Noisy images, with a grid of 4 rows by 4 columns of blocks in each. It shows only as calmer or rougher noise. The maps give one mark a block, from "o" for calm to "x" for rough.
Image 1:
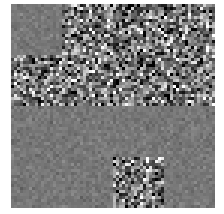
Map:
oxxx
xxxx
oooo
ooxo
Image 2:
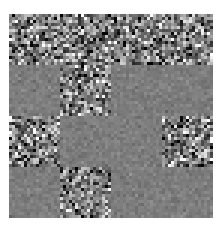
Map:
xxxx
oxoo
xoox
oxoo
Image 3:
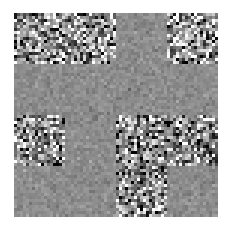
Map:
xxox
oooo
xoxx
ooxo
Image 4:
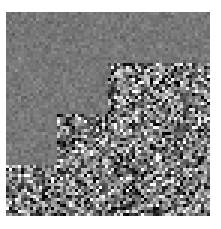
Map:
oooo
ooxx
oxxx
xxxx
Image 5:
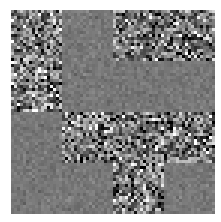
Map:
xoxx
xooo
oxxx
ooxo
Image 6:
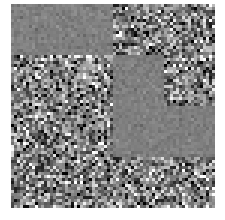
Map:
ooxx
xxox
xxoo
xxxx
